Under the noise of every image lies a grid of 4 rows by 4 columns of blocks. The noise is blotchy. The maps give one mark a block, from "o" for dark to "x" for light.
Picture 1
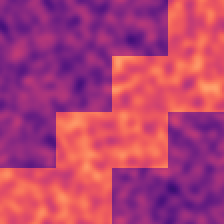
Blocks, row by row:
o o o x
o o x x
o x x o
x x o o
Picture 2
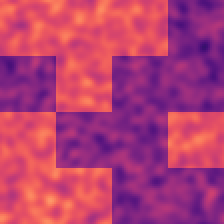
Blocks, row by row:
x x x o
o x o o
x o o x
x x o o
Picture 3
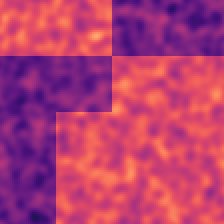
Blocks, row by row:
x x o o
o o x x
o x x x
o x x x
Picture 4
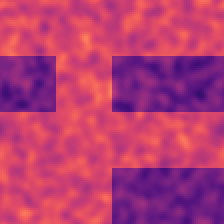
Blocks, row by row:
x x x x
o x o o
x x x x
x x o o
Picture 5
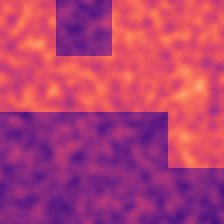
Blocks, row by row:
x o x x
x x x x
o o o x
o o o o
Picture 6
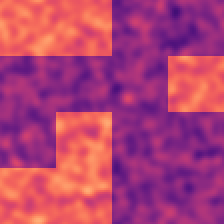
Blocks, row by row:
x x o o
o o o x
o x o o
x x o o
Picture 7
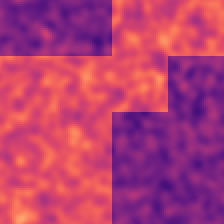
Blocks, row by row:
o o x x
x x x o
x x o o
x x o o
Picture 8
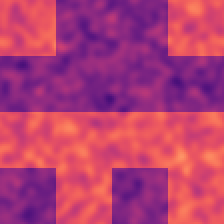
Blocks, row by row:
x o o x
o o o o
x x x x
o x o x
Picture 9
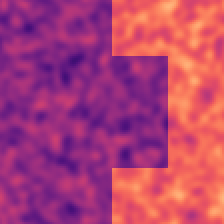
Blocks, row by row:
o o x x
o o o x
o o o x
o o x x
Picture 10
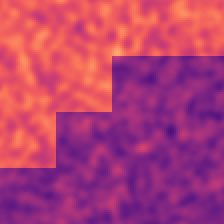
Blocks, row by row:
x x x x
x x o o
x o o o
o o o o
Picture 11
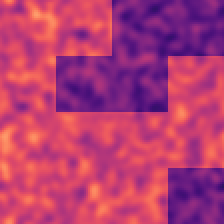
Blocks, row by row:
x x o o
x o o x
x x x x
x x x o
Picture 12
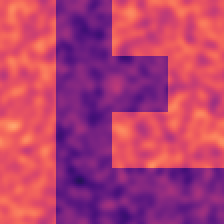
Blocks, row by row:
x o x x
x o o x
x o x x
x o o o
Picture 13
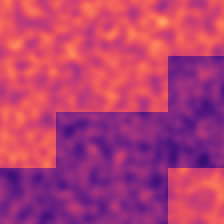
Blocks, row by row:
x x x x
x x x o
x o o o
o o o x
